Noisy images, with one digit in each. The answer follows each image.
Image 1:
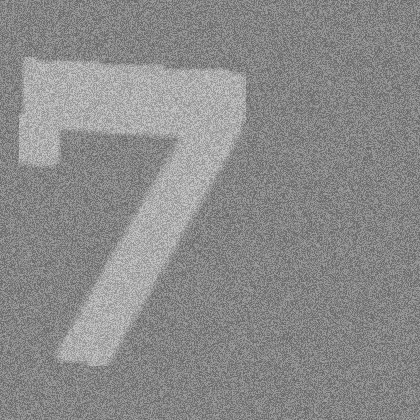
7
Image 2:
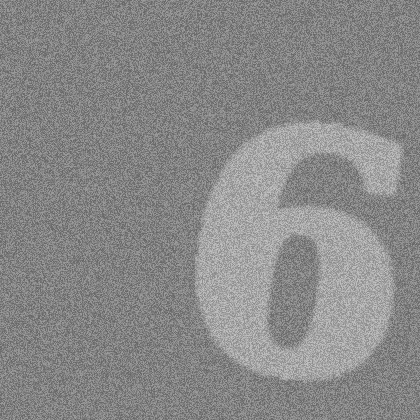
6
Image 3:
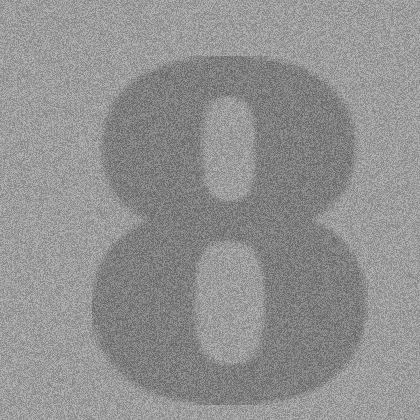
8
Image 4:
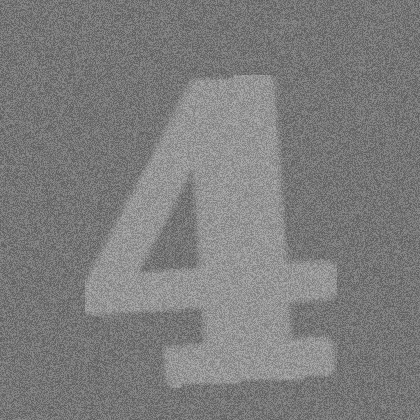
4
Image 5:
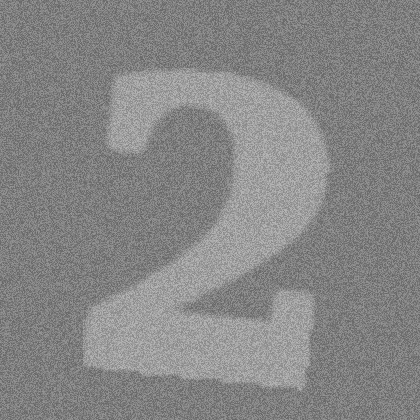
2
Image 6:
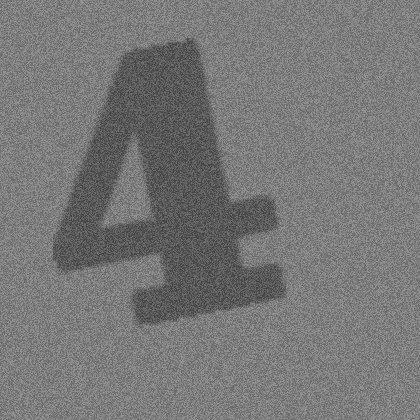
4
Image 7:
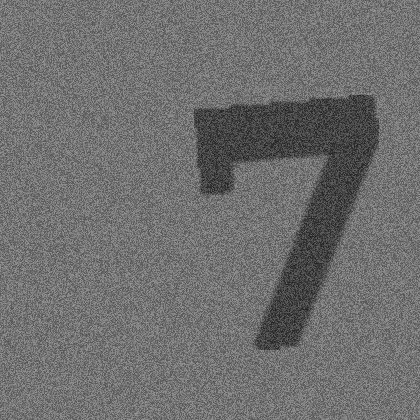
7
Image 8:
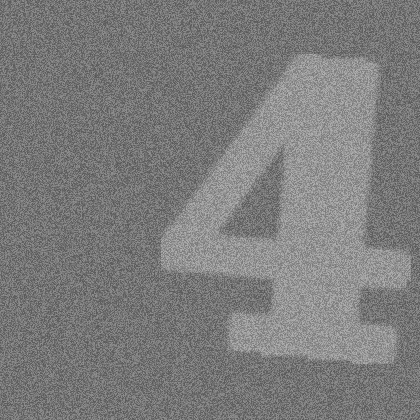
4
